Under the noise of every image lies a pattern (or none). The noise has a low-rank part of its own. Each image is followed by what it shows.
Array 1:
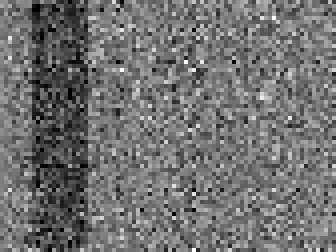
one band of columns
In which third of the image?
left
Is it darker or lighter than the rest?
darker
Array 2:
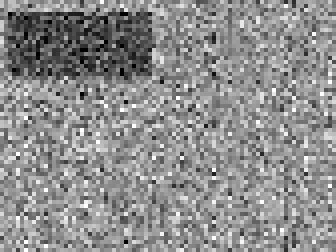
one block
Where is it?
top left
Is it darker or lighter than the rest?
darker
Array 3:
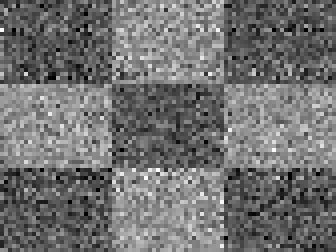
a checkerboard
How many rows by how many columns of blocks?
3 by 3
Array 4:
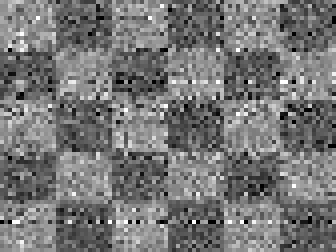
a checkerboard
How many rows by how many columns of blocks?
5 by 6
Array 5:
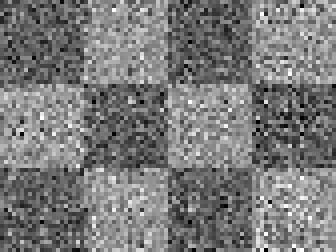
a checkerboard
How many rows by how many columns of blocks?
3 by 4
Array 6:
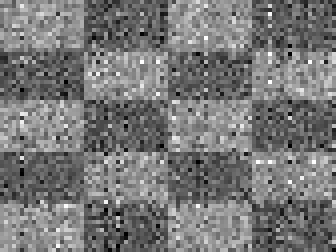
a checkerboard
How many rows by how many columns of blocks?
5 by 4
